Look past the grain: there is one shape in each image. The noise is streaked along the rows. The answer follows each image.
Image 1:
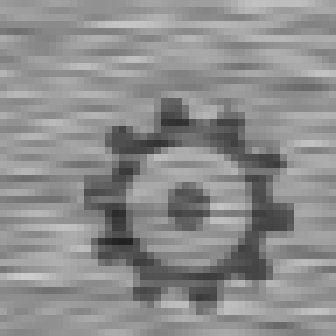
dark gear
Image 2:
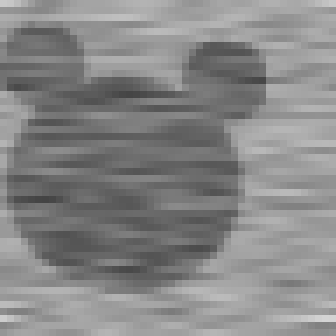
dark bear's head
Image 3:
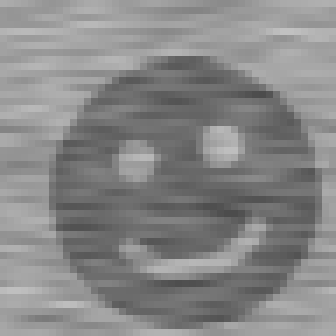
dark smiling face
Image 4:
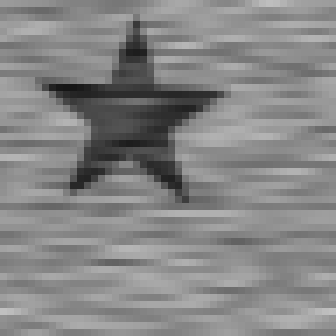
dark star
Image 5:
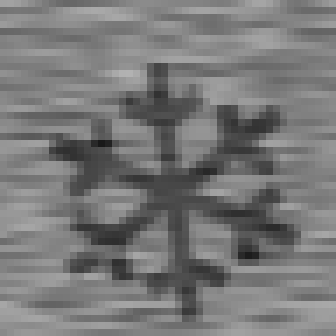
dark snowflake
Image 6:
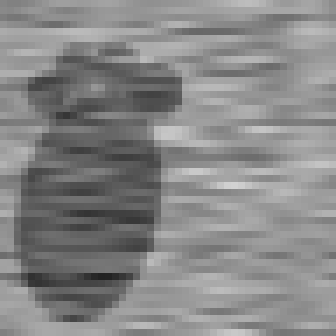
dark footprint
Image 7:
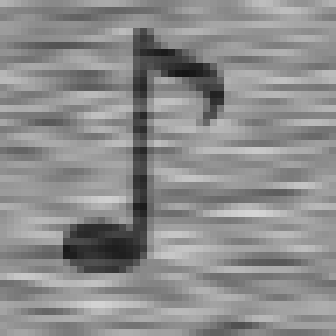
dark musical note
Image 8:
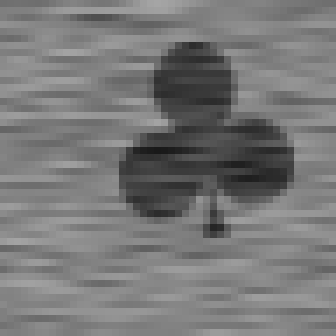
dark club
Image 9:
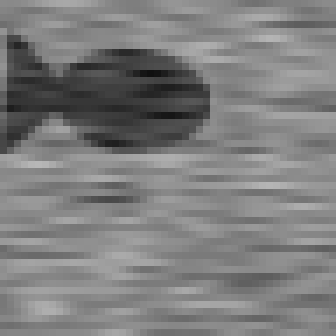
dark fish
